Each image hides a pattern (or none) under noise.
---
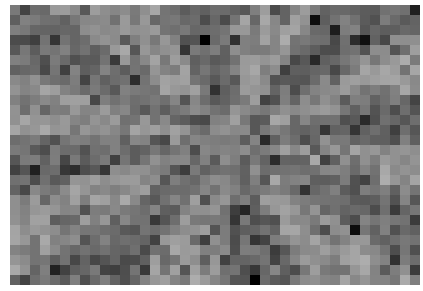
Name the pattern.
spokes from one point
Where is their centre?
centre
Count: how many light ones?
8
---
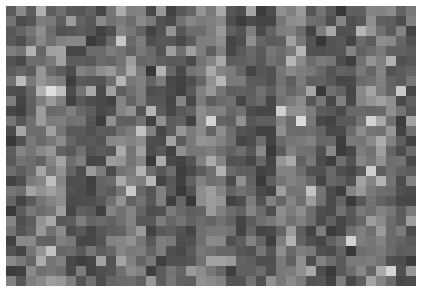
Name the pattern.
vertical stripes
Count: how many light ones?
5
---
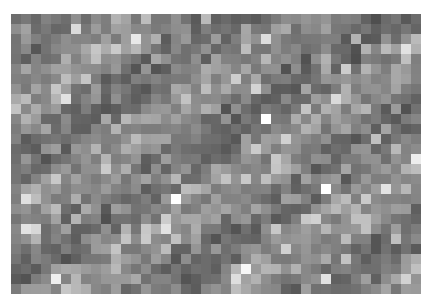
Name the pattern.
diagonal stripes
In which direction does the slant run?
bottom left to top right
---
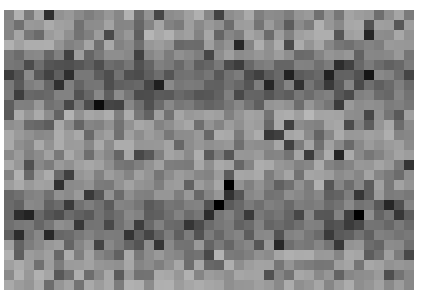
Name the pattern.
horizontal stripes
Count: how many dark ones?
2
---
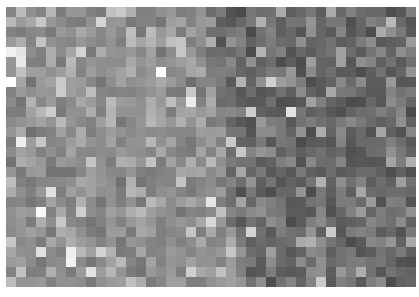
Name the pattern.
a sharp edge
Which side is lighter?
left
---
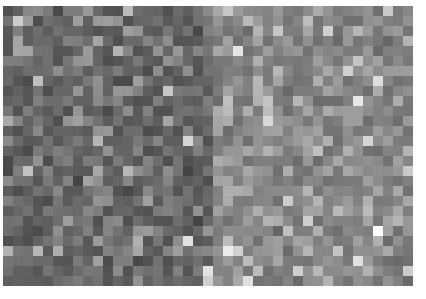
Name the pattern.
a sharp edge
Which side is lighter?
right
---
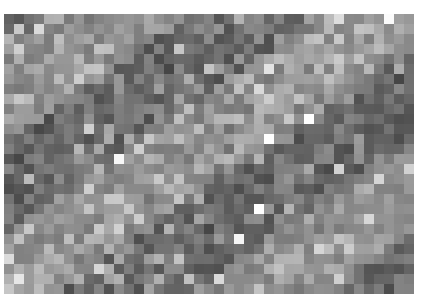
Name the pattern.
diagonal stripes
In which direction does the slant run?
bottom left to top right
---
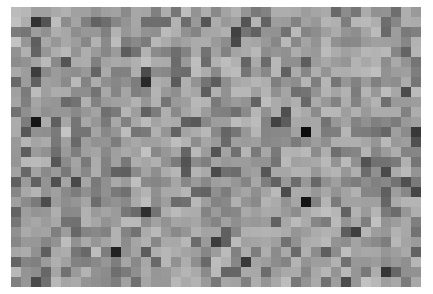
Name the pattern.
only noise
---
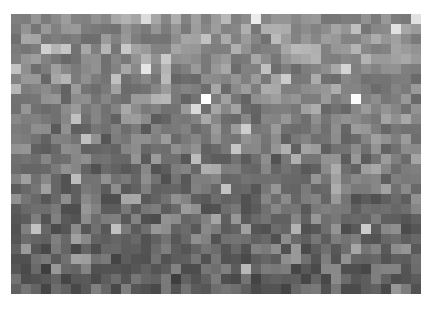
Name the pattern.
a smooth slope
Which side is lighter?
top
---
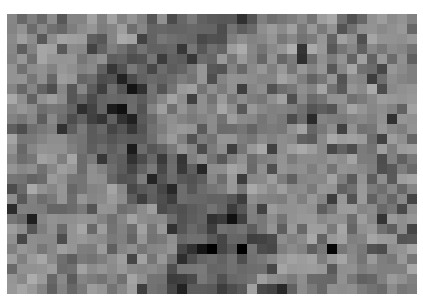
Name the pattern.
a wavy band
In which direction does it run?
top to bottom
